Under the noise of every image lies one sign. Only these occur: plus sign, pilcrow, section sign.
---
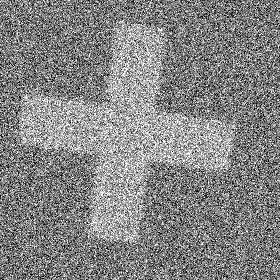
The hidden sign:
plus sign
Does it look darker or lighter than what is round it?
lighter
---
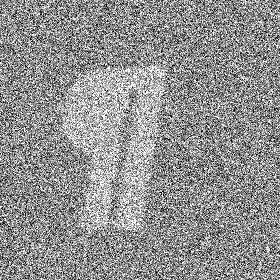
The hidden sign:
pilcrow
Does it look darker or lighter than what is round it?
lighter
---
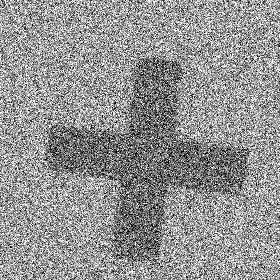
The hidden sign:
plus sign
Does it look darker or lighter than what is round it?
darker
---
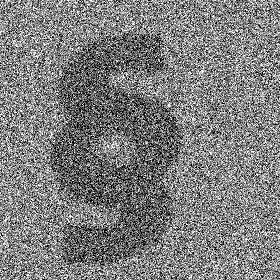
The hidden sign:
section sign
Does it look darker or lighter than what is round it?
darker
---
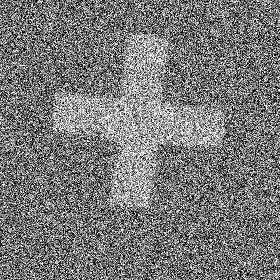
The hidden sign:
plus sign
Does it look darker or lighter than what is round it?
lighter
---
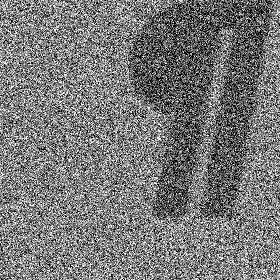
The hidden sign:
pilcrow
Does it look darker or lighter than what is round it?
darker
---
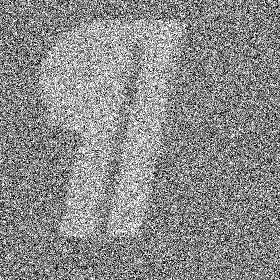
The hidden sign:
pilcrow
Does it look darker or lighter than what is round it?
lighter
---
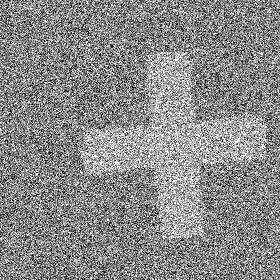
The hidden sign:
plus sign
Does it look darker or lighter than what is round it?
lighter
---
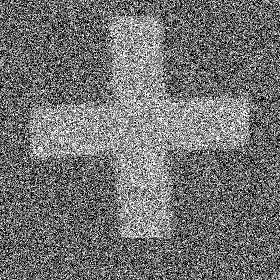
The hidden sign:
plus sign
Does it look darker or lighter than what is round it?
lighter
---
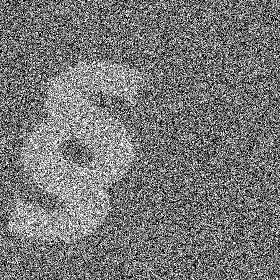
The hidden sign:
section sign
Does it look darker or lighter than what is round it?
lighter
